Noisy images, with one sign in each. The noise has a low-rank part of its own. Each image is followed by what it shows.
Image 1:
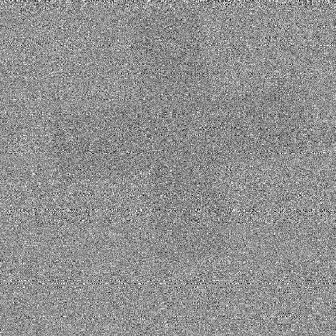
plus sign
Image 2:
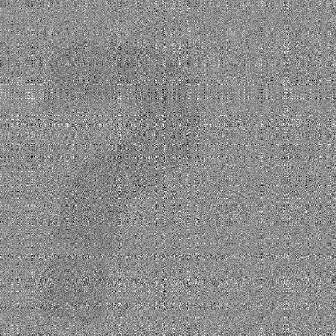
question mark
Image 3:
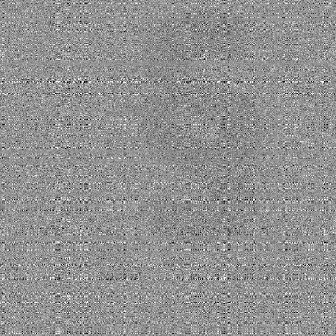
section sign
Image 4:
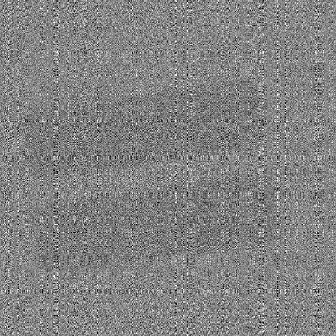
equals sign
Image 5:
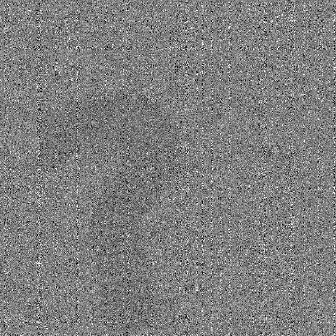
question mark
